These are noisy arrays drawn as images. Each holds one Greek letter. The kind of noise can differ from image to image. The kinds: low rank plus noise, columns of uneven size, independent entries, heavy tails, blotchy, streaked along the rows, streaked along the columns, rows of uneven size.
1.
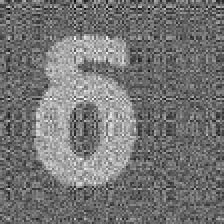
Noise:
low rank plus noise
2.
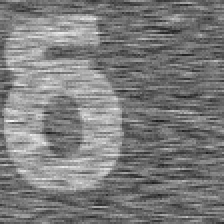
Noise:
streaked along the rows
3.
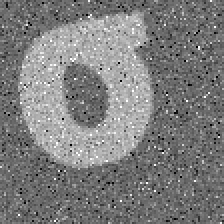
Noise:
heavy tails
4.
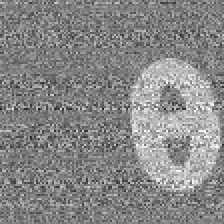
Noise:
rows of uneven size
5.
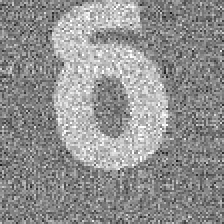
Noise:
low rank plus noise
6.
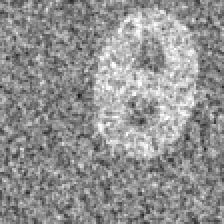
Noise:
blotchy
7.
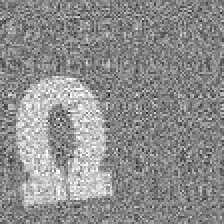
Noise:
low rank plus noise
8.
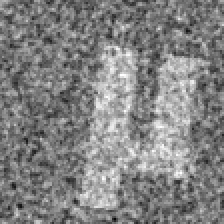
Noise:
blotchy
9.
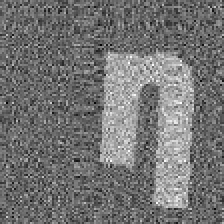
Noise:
low rank plus noise
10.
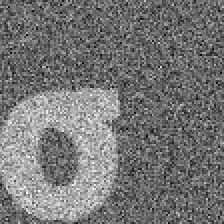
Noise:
independent entries
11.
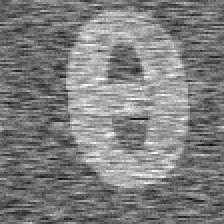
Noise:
streaked along the rows
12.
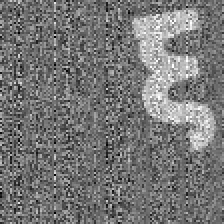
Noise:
columns of uneven size
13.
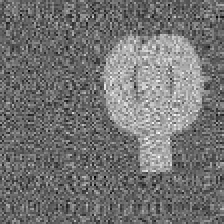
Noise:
low rank plus noise
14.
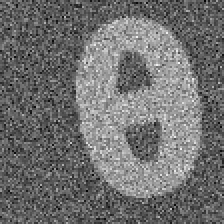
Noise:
independent entries
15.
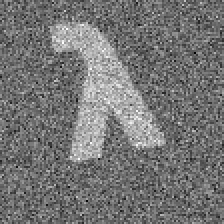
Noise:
independent entries
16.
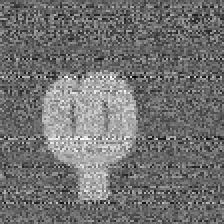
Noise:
rows of uneven size
